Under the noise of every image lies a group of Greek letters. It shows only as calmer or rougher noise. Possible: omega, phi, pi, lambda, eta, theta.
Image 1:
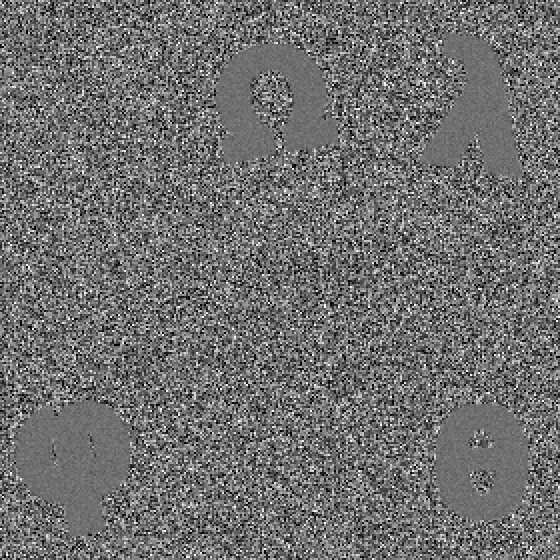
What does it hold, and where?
top middle: omega; top right: lambda; bottom left: phi; bottom right: theta
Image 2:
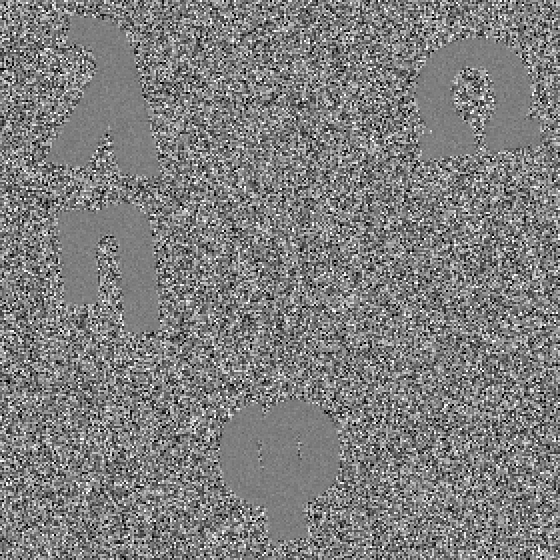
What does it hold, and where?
top left: lambda; top right: omega; middle left: eta; bottom middle: phi
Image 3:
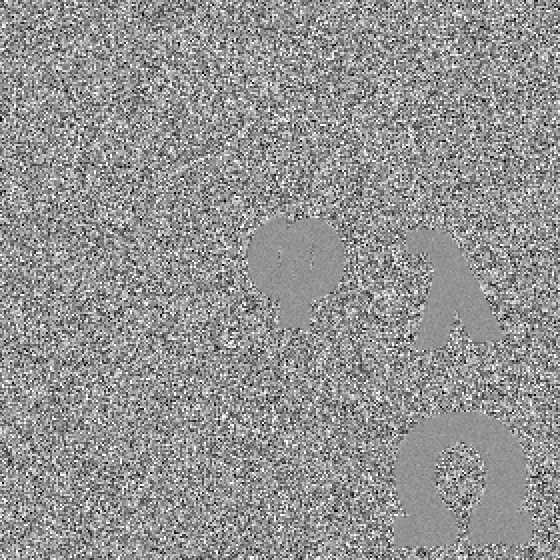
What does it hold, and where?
centre: phi; middle right: lambda; bottom right: omega
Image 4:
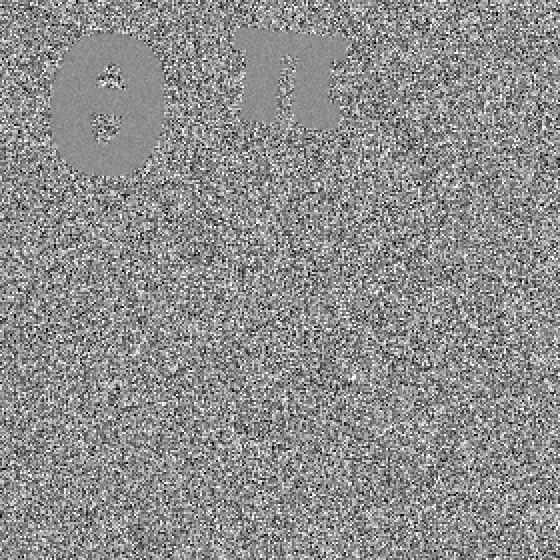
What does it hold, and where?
top left: theta; top middle: pi
